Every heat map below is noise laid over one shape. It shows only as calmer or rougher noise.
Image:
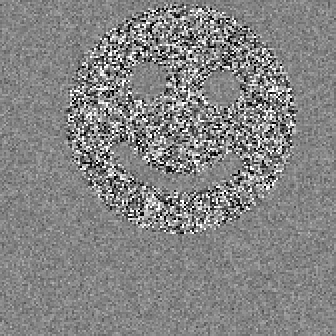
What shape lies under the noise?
smiling face
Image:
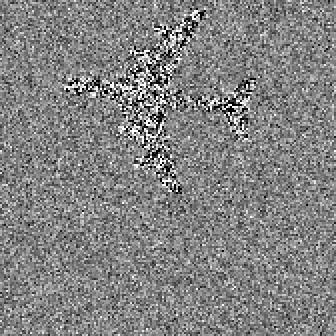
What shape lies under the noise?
airplane
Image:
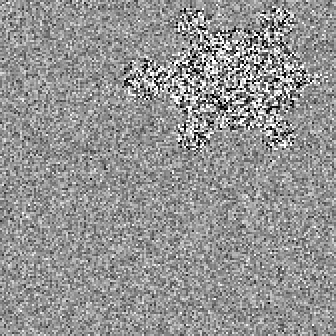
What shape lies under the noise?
turtle
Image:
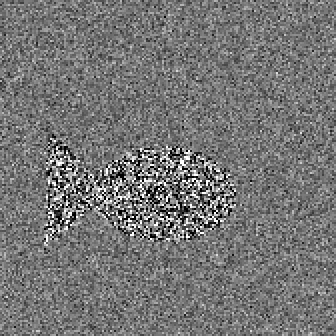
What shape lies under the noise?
fish
